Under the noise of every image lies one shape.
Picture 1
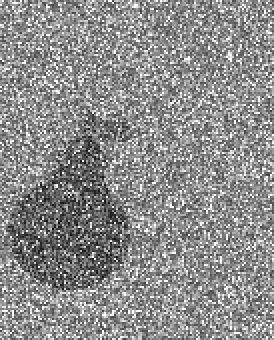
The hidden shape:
pear
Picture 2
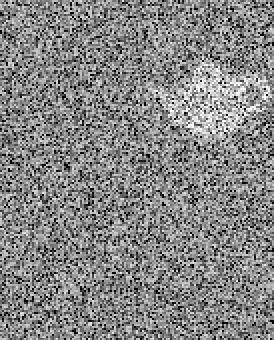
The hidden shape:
teapot
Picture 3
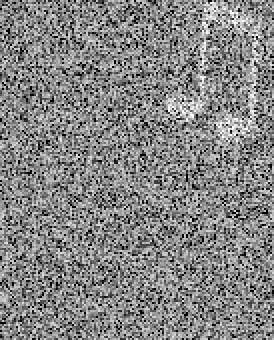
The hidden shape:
pair of musical notes
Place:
top right
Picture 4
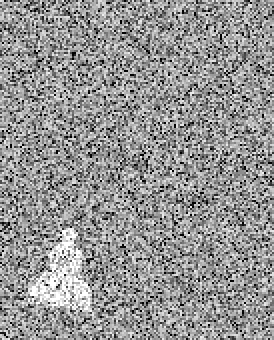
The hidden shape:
chess pawn
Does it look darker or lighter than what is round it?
lighter
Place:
bottom left
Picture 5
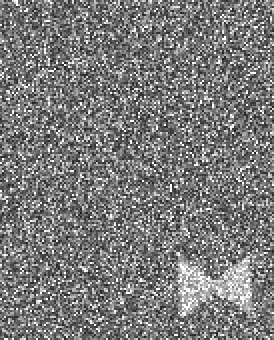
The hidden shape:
bow tie
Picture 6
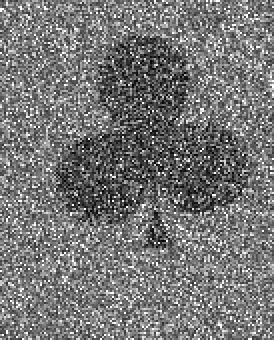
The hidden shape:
club
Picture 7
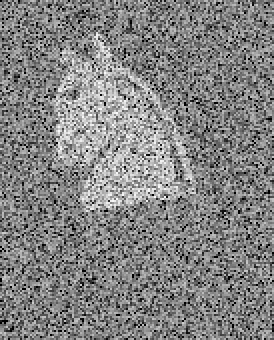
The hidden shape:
chess knight
